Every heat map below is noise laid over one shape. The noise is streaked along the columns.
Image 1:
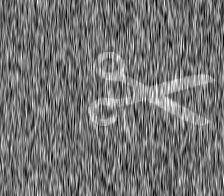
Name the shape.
pair of scissors
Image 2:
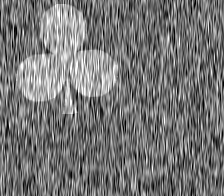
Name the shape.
club
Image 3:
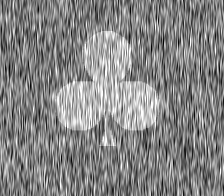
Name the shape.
club
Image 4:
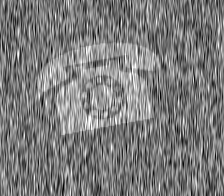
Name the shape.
telephone
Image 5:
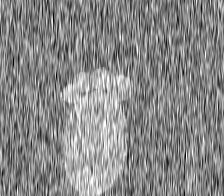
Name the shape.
footprint
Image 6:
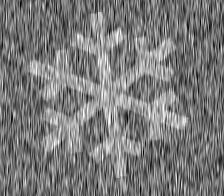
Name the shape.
snowflake
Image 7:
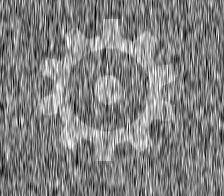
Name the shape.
gear
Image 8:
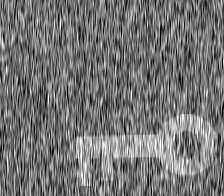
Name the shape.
key
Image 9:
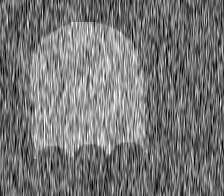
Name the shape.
ghost
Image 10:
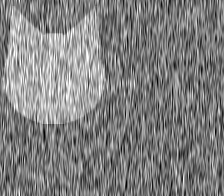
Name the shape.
cat's head
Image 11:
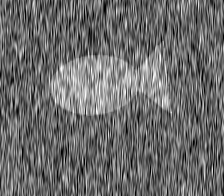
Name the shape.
fish
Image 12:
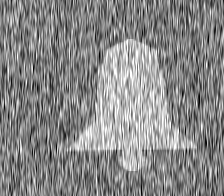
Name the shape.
bell
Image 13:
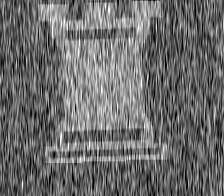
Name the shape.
chess rook
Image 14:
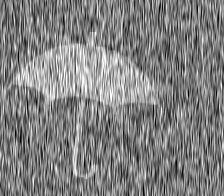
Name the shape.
umbrella
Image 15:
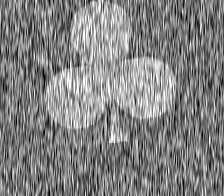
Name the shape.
club
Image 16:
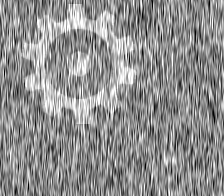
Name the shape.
gear
